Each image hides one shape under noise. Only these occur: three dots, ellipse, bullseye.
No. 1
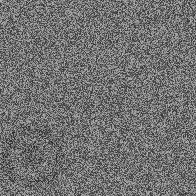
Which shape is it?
bullseye
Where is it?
bottom left
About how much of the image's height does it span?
a third
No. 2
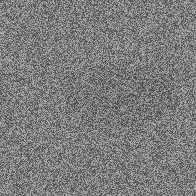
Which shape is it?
ellipse
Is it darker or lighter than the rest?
darker
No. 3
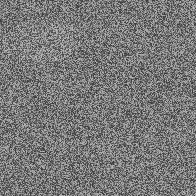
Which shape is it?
ellipse
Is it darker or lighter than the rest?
lighter
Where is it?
top left
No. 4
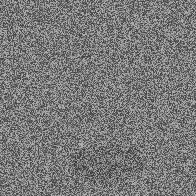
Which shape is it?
ellipse
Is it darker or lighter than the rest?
darker
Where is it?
bottom middle
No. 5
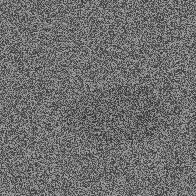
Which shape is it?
ellipse
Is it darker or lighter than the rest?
darker
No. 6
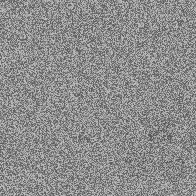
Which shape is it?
three dots
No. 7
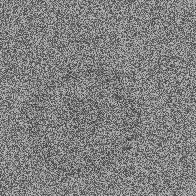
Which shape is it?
bullseye
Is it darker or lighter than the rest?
darker
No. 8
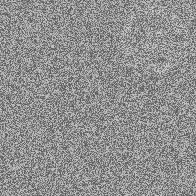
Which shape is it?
bullseye
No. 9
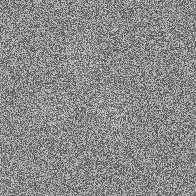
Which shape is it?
three dots
